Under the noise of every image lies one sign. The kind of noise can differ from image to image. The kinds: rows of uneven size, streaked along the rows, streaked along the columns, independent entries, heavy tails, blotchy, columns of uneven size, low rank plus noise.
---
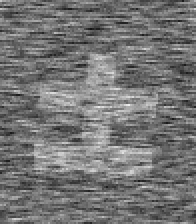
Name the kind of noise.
streaked along the rows
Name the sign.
plus-minus sign
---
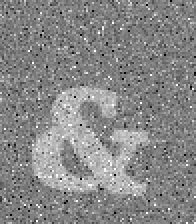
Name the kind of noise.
heavy tails
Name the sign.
ampersand
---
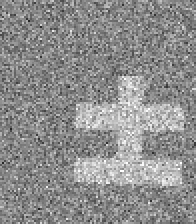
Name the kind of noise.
independent entries
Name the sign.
plus-minus sign
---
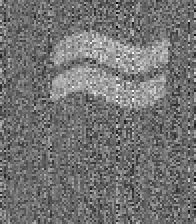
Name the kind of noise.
columns of uneven size
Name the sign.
approximately sign
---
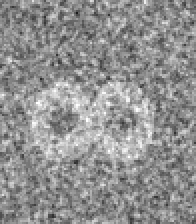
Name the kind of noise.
blotchy
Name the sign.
infinity sign
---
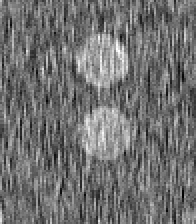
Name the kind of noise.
streaked along the columns
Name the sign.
colon
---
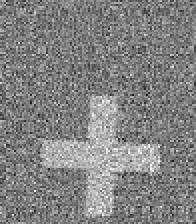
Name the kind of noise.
low rank plus noise
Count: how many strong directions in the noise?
three or four
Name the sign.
plus sign
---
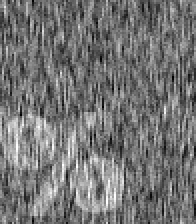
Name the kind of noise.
streaked along the columns
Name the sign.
percent sign
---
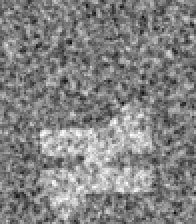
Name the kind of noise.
blotchy
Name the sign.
not-equal sign
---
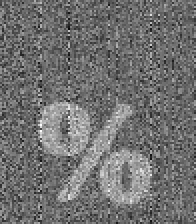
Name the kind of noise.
columns of uneven size
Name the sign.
percent sign
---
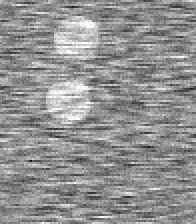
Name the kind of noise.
streaked along the rows
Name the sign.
colon
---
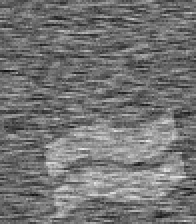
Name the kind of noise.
streaked along the rows
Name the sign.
approximately sign
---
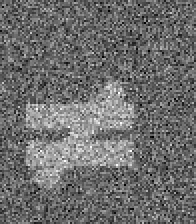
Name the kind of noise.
independent entries
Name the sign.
not-equal sign
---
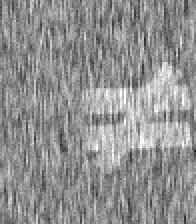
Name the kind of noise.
streaked along the columns
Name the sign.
not-equal sign
